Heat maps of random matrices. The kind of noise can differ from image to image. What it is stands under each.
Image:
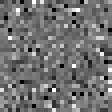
heavy tails
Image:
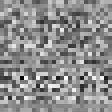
rows of uneven size
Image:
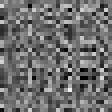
low rank plus noise
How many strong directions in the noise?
two
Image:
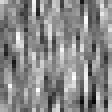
streaked along the columns
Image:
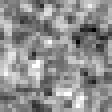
blotchy
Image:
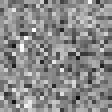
low rank plus noise
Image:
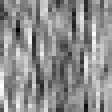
streaked along the columns
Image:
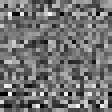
rows of uneven size
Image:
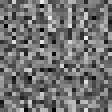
low rank plus noise
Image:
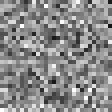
low rank plus noise
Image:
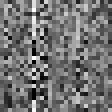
columns of uneven size
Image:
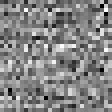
low rank plus noise
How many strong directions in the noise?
three or four
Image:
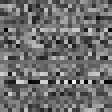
rows of uneven size
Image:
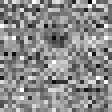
low rank plus noise
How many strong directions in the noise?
three or four
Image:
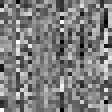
columns of uneven size
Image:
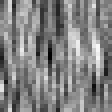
streaked along the columns
